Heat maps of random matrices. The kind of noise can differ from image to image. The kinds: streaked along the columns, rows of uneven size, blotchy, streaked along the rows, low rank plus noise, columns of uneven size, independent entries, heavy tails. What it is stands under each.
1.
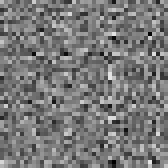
low rank plus noise
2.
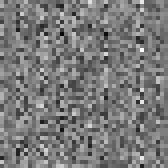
columns of uneven size
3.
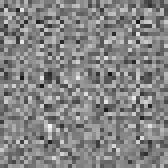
low rank plus noise
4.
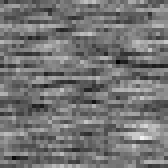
streaked along the rows
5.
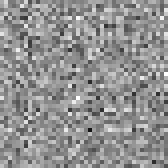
low rank plus noise
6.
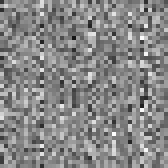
columns of uneven size
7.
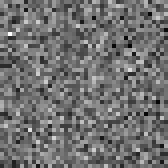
independent entries
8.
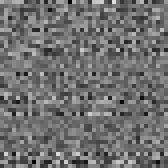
rows of uneven size
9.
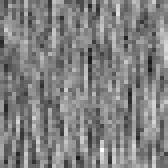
streaked along the columns
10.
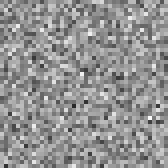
independent entries
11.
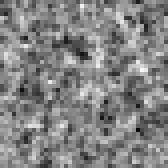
blotchy
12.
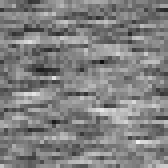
streaked along the rows
